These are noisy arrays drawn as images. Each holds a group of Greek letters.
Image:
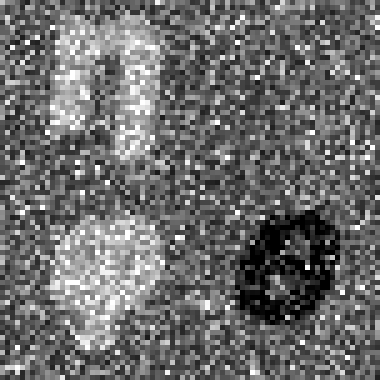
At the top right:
nothing
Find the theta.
bottom right
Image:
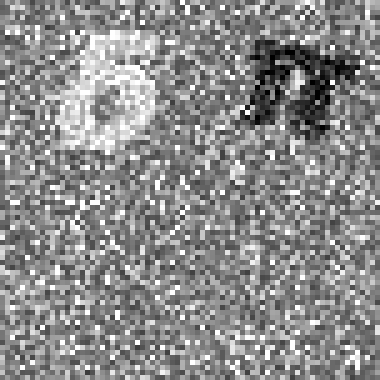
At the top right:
pi
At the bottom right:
nothing
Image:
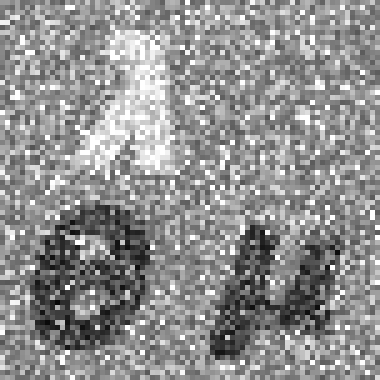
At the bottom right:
mu
